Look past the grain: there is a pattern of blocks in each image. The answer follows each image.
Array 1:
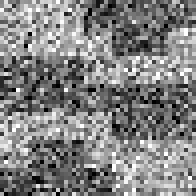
the same after a half turn
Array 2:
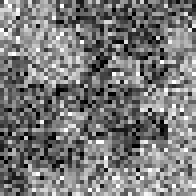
mirrored about the diagonal from the top left
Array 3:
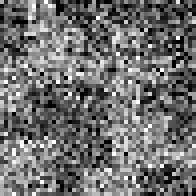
mirrored about the diagonal from the bottom left
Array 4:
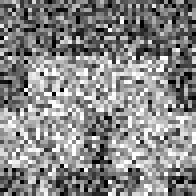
left and right mirror each other
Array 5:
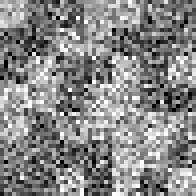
mirrored about the diagonal from the top left
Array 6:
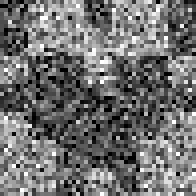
left and right mirror each other
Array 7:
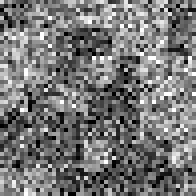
no symmetry
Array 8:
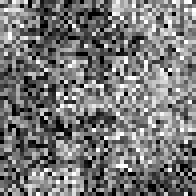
no symmetry
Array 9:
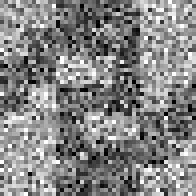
the same after a half turn
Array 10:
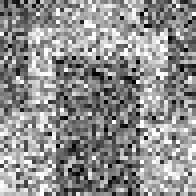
left and right mirror each other
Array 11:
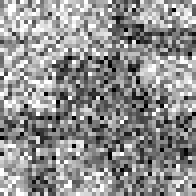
mirrored about the diagonal from the top left
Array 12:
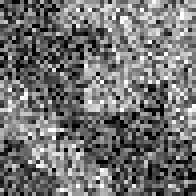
mirrored about the diagonal from the bottom left
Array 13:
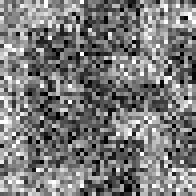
top and bottom mirror each other
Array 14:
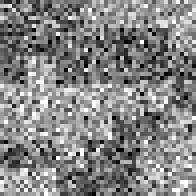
no symmetry
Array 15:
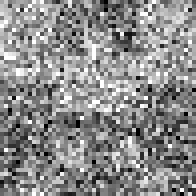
left and right mirror each other
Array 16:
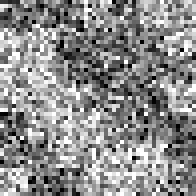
mirrored about the diagonal from the bottom left
